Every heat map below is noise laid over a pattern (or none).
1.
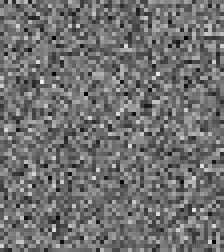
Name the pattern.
only noise
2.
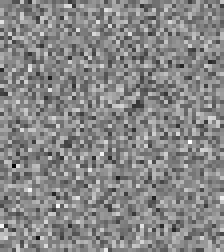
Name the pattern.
only noise
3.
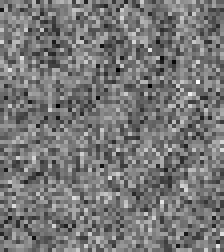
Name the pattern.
rings round one point
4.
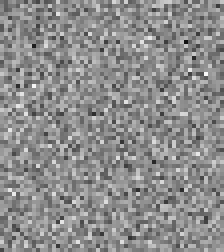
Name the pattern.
only noise
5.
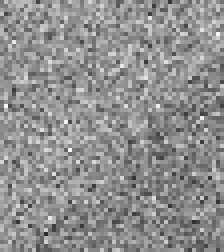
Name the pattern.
a sharp edge
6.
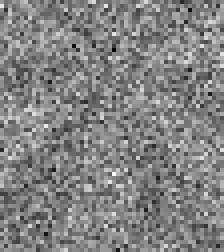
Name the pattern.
spokes from one point
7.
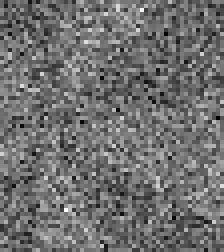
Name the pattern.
spokes from one point
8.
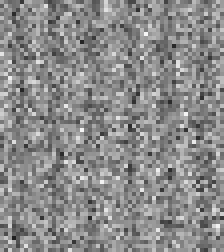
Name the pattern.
vertical stripes
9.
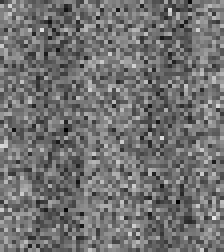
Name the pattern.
vertical stripes
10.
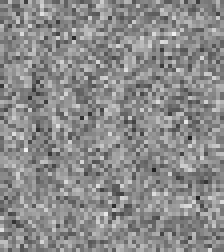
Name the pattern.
rings round one point
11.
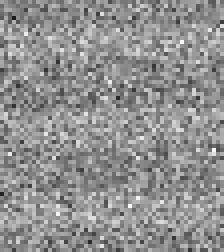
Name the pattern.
horizontal stripes
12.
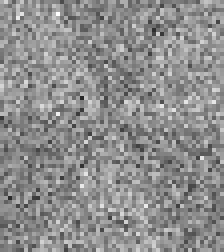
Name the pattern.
spokes from one point
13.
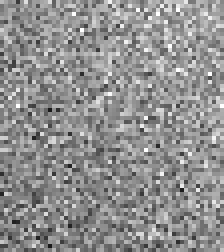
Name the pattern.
a smooth slope
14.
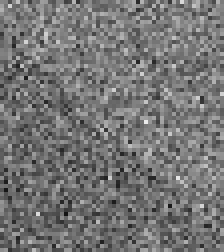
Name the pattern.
a sharp edge
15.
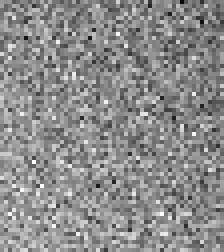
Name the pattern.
a smooth slope
